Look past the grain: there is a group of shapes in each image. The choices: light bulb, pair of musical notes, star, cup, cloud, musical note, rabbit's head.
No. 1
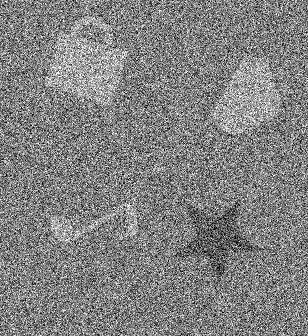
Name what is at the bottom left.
musical note
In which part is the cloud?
top right
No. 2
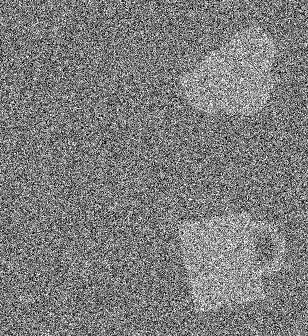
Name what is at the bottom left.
nothing
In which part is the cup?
bottom right
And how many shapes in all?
2
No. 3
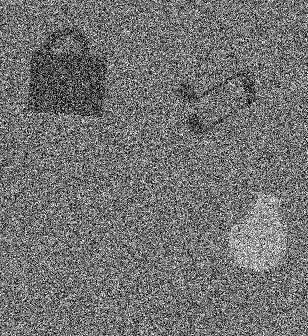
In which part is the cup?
top left
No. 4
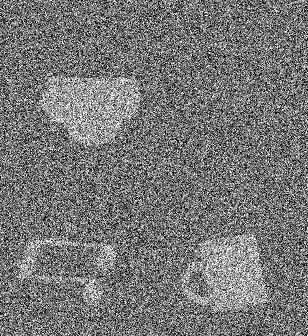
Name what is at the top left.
cloud
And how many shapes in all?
3
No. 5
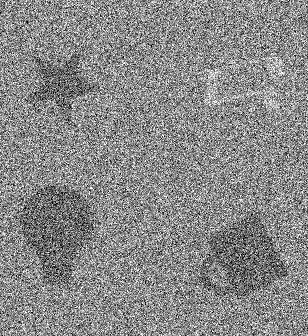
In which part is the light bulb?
bottom left
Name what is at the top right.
pair of musical notes
